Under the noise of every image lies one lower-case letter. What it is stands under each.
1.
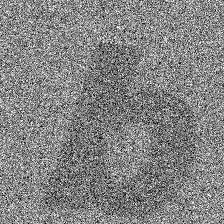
b
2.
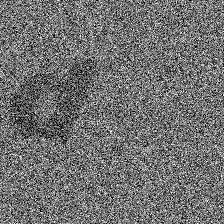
d
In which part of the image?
middle left
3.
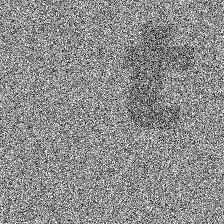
t
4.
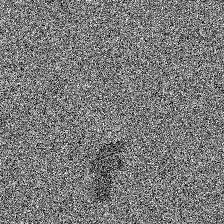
f
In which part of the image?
bottom middle
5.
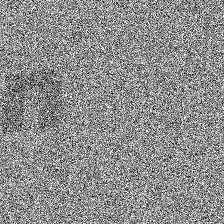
n
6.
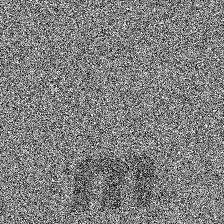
m
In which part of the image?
bottom middle
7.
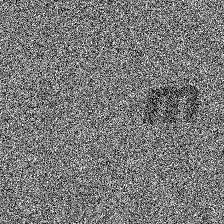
m
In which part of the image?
middle right
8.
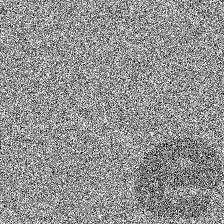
e
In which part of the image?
bottom right
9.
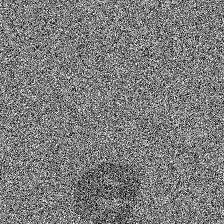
e
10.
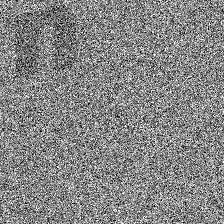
n
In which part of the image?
top left
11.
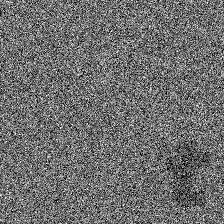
t
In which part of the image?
bottom right
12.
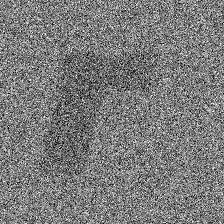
r
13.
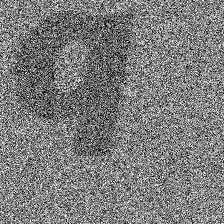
q
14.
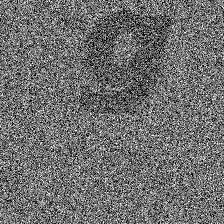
g
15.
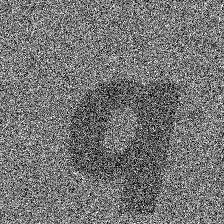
q
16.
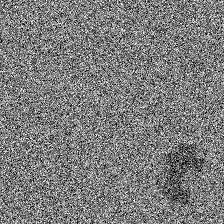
t
